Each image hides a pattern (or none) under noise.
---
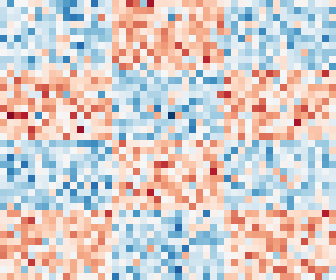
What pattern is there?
a checkerboard
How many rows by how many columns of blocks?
4 by 3
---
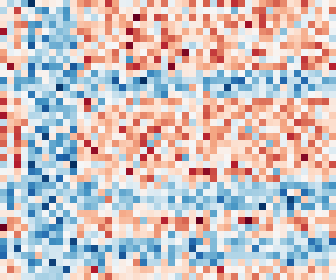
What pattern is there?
bands of rows crossing bands of columns
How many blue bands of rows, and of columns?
3 and 1
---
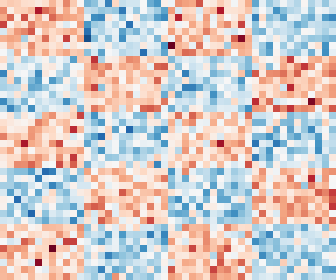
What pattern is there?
a checkerboard
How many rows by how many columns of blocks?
5 by 4
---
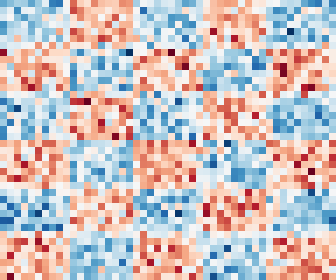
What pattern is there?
a checkerboard
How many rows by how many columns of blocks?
6 by 5
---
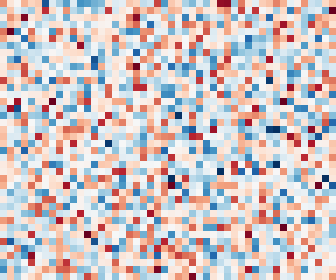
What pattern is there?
only noise
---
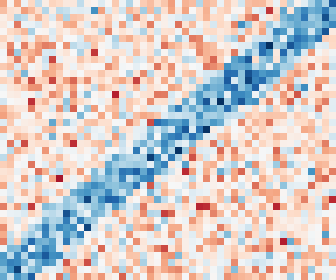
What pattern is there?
a diagonal band
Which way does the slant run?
bottom left to top right
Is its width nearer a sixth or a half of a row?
a sixth
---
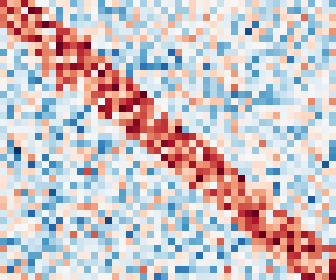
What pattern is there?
a diagonal band
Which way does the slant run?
top left to bottom right
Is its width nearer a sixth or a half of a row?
a sixth
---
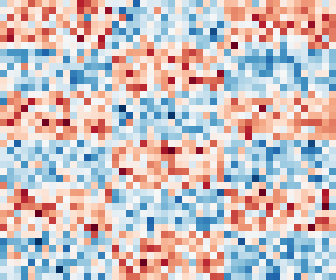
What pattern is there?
a checkerboard
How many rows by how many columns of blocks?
6 by 3
